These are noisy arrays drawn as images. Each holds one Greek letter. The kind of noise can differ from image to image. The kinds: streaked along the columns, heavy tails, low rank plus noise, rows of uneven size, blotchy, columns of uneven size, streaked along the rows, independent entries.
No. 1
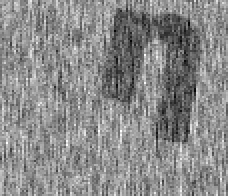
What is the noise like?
streaked along the columns
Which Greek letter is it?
eta
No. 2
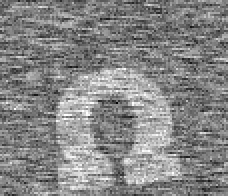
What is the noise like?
streaked along the rows
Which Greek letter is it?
omega
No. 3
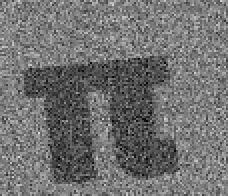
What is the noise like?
low rank plus noise
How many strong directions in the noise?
five to eight
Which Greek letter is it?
pi
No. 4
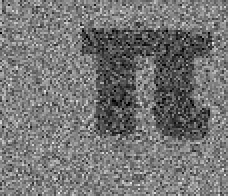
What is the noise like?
low rank plus noise
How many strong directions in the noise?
three or four
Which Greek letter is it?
pi
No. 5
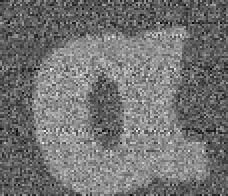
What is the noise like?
rows of uneven size
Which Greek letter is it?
alpha
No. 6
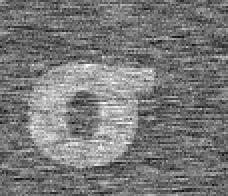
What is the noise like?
streaked along the rows
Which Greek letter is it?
sigma
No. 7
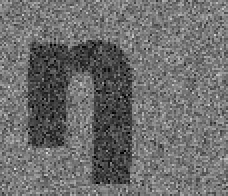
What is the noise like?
independent entries
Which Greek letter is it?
eta
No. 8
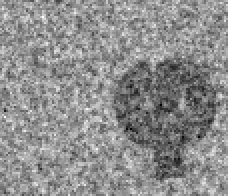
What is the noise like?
blotchy
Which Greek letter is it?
phi
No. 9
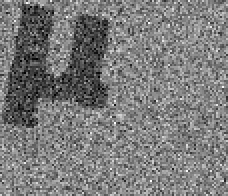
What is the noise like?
low rank plus noise
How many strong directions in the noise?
one
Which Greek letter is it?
mu
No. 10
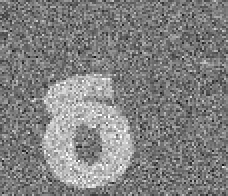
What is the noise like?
low rank plus noise
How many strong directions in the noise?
five to eight
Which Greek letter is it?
delta
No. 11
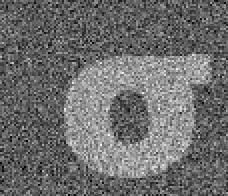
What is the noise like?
low rank plus noise
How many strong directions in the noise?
one
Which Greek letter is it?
sigma
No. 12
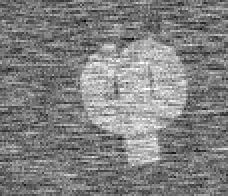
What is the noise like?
streaked along the rows
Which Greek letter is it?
phi
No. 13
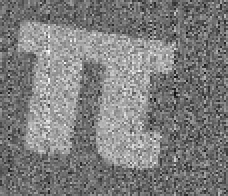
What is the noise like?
columns of uneven size
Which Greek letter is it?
pi
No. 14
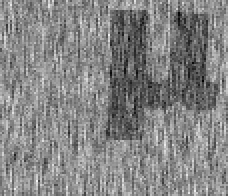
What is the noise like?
streaked along the columns
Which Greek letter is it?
mu
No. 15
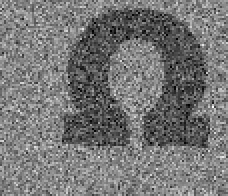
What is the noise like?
low rank plus noise
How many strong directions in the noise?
one
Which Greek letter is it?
omega
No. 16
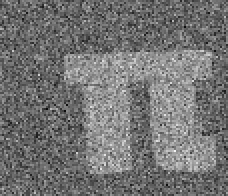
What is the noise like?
independent entries
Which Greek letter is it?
pi
